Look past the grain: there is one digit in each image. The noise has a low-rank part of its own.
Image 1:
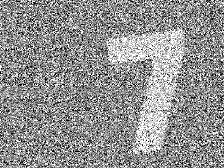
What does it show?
light 7
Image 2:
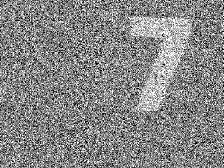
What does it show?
light 7
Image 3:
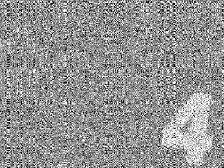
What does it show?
light 4, bottom right
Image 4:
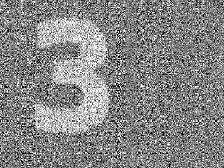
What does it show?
light 3
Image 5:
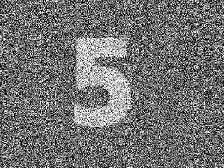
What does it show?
light 5
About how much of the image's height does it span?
half
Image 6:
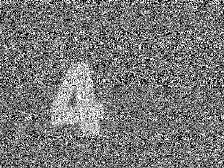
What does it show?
light 4
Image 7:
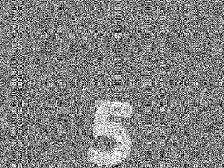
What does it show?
light 5, bottom middle
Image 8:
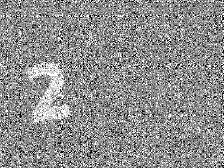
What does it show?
light 2, middle left
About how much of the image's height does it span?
a third
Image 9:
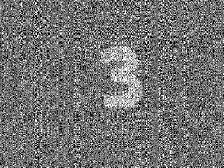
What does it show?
light 3, centre
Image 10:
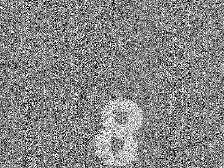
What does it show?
light 8, bottom middle
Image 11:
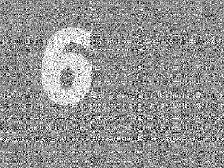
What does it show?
light 6
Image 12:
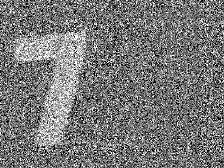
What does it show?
light 7
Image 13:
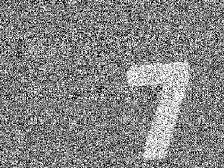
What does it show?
light 7
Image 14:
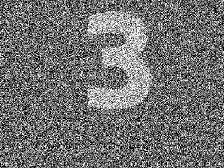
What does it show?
light 3
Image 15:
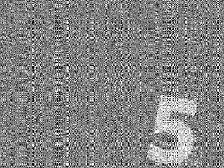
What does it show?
light 5, bottom right
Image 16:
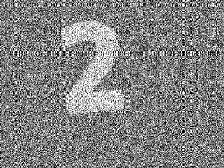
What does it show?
light 2
